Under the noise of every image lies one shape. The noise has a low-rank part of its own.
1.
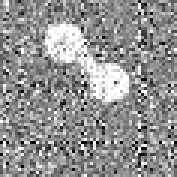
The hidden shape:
dumbbell
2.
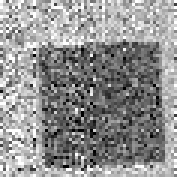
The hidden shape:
square
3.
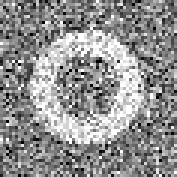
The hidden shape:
ring
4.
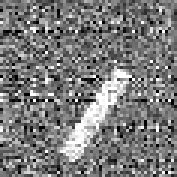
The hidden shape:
bar
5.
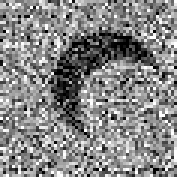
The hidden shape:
crescent
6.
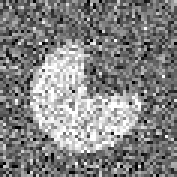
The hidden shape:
disc with a wedge cut out
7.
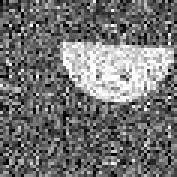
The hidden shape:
half disc
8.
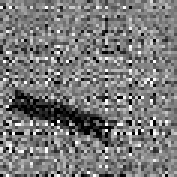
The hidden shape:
bar
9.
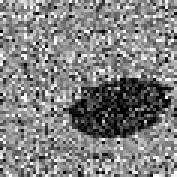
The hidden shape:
ellipse
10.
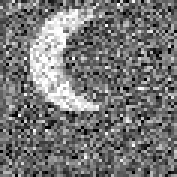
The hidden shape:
crescent
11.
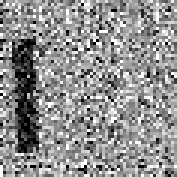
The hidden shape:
bar
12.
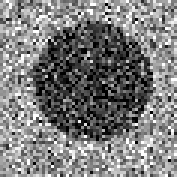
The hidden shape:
disc
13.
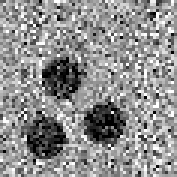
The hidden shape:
three dots
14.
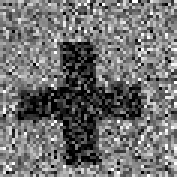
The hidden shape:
cross
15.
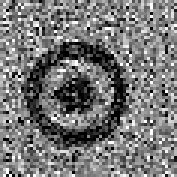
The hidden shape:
bullseye
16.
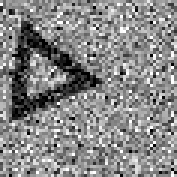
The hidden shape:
triangle frame
